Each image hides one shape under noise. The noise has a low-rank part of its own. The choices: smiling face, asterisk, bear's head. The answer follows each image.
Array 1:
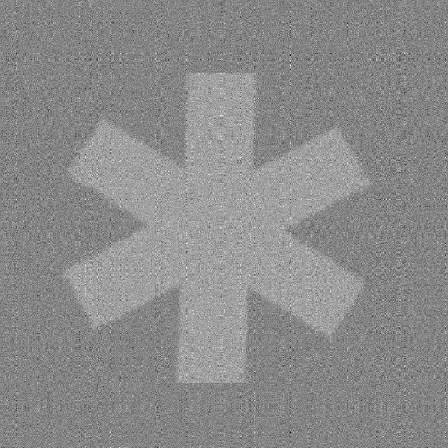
light asterisk
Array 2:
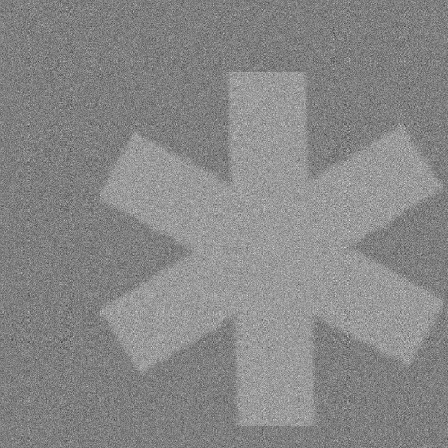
light asterisk
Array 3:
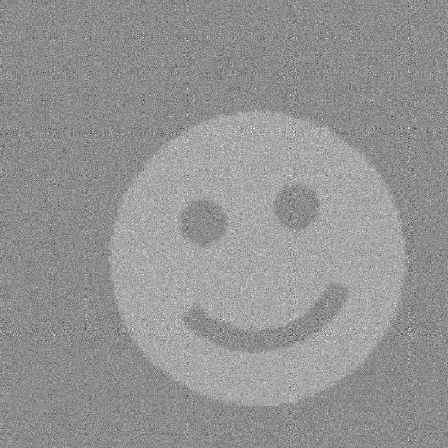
light smiling face
